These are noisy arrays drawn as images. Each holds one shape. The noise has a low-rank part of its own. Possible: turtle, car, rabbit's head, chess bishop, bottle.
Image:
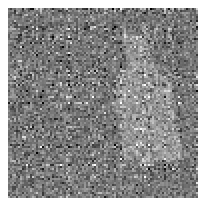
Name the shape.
bottle
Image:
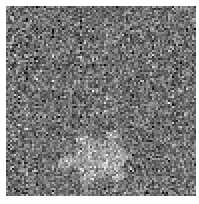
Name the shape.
turtle
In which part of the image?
bottom middle
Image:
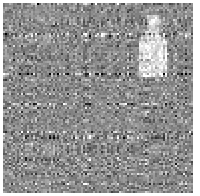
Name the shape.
bottle
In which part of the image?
top right
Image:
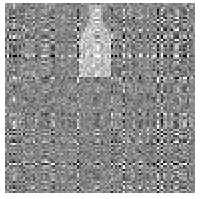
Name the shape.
bottle
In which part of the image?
top middle
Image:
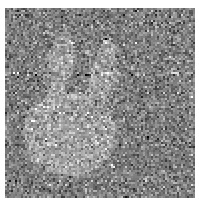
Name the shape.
rabbit's head
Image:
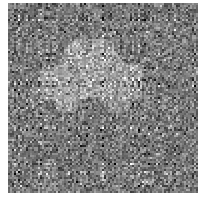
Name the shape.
car
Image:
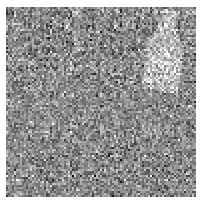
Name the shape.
bottle
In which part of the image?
top right
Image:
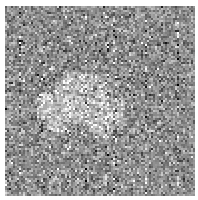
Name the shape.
car
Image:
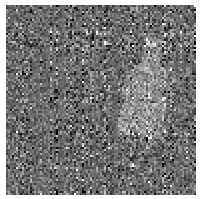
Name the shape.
bottle
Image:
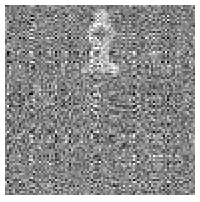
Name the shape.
chess bishop
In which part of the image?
top middle
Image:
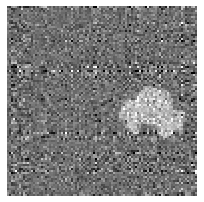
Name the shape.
car
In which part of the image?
middle right
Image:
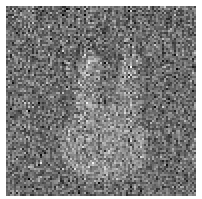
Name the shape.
rabbit's head
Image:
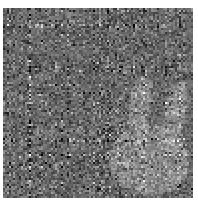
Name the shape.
rabbit's head
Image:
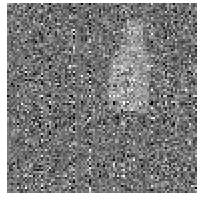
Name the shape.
bottle
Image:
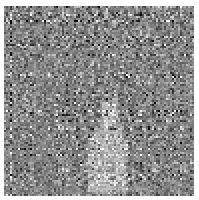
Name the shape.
bottle
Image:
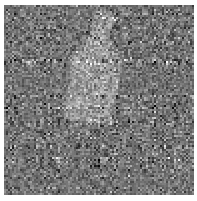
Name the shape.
bottle
